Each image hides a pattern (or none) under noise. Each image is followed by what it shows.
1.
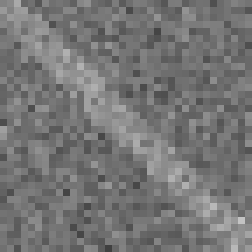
a diagonal band
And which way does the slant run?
top left to bottom right
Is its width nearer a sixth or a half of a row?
a sixth
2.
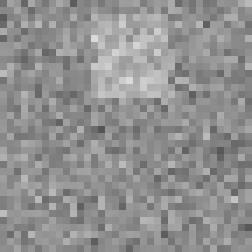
one block
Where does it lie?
top middle
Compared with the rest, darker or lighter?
lighter
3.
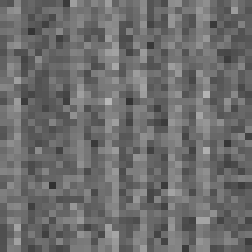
bands of columns
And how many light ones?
6
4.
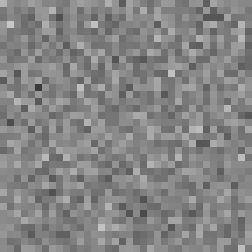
only noise
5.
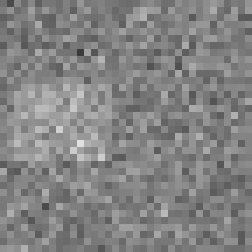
one block
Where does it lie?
middle left
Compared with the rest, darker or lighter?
lighter
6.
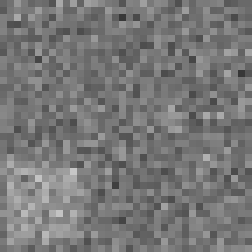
one block
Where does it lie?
bottom left
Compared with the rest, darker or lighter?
lighter
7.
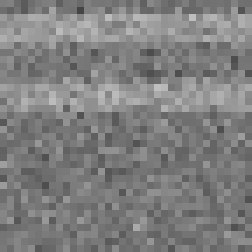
bands of rows
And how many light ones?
2
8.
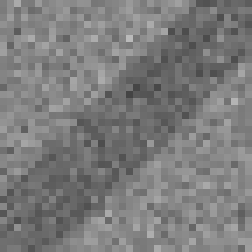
a diagonal band
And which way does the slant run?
bottom left to top right
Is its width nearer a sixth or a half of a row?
a half
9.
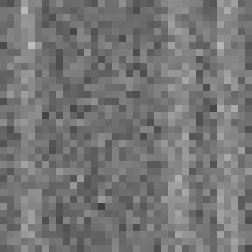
bands of columns
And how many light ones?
3
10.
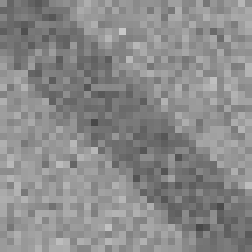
a diagonal band
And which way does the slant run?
top left to bottom right
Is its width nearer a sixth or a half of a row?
a half
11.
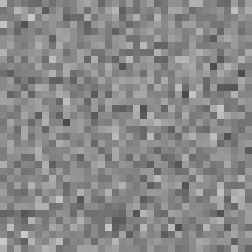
only noise
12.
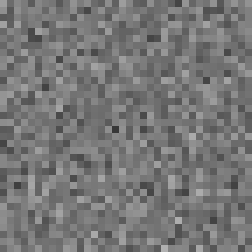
only noise
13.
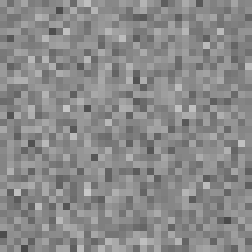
only noise
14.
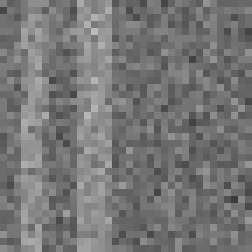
bands of columns
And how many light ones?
2
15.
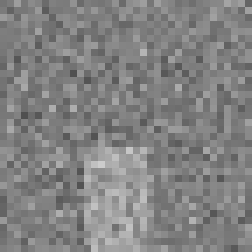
one block
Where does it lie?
bottom middle
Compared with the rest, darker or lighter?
lighter
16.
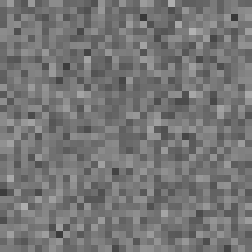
only noise
